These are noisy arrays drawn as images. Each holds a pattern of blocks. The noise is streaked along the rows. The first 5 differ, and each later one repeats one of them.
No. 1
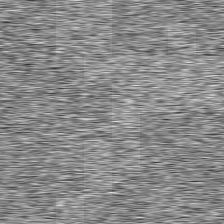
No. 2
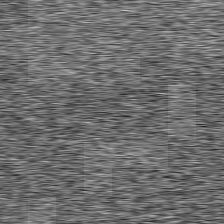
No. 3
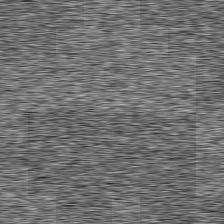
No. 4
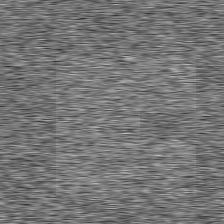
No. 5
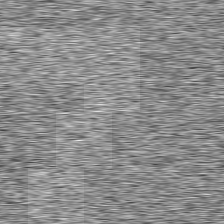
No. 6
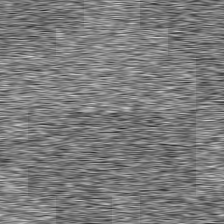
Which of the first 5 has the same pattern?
3
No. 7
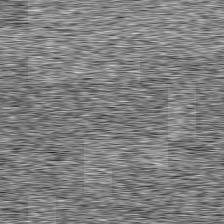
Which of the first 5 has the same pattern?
2
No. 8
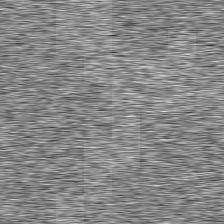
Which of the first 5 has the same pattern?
1
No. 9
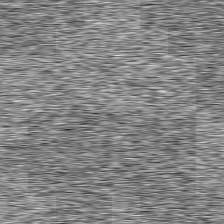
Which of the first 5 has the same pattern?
3
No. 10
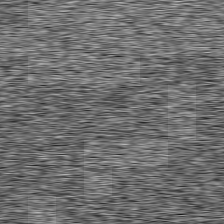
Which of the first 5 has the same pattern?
2
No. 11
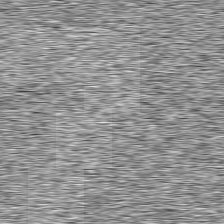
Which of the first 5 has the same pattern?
5
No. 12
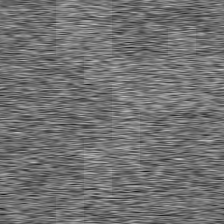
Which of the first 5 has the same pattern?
1
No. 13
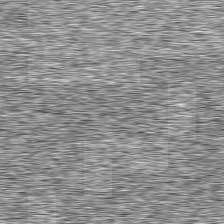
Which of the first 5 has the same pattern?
2
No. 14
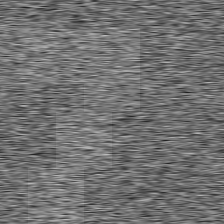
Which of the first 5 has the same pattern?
5
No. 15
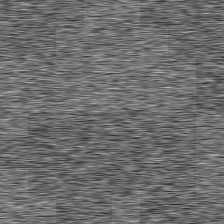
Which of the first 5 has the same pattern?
3
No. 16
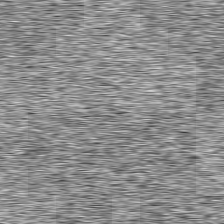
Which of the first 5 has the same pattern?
3
